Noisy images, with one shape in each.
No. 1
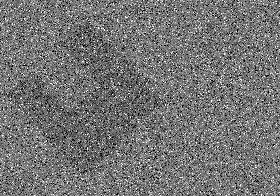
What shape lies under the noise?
square with a notch
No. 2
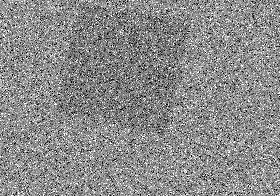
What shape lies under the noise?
square
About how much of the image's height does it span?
two thirds
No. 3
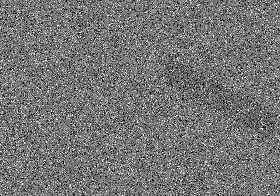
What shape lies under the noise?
bar
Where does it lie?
middle right
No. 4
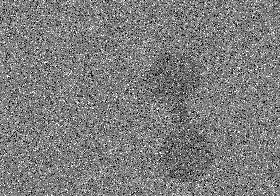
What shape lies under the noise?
dumbbell
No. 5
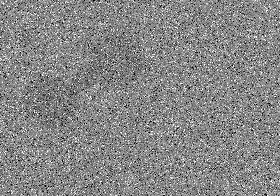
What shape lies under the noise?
dumbbell
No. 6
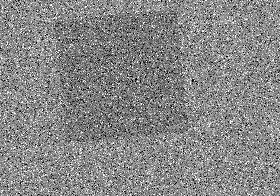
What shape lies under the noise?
square
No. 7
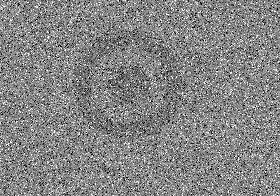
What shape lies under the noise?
bullseye
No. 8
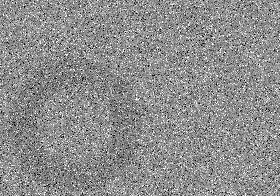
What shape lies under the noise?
ring
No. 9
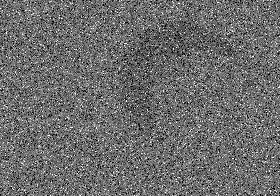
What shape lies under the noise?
crescent
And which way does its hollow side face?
down and right
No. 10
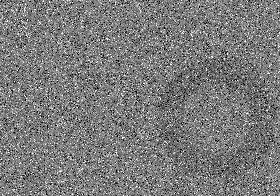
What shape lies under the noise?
ring
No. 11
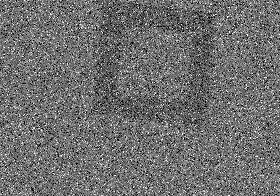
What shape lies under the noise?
square frame
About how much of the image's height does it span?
two thirds
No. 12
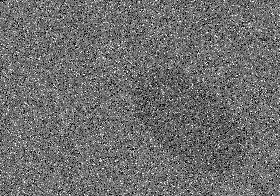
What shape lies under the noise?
ellipse
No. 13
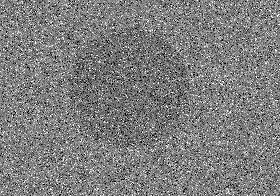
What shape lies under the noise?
disc
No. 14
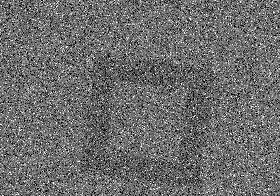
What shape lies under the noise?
square frame
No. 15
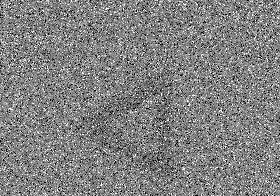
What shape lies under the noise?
triangle frame
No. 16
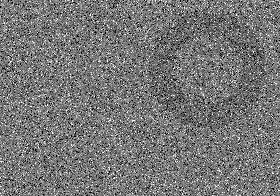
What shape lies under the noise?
ring
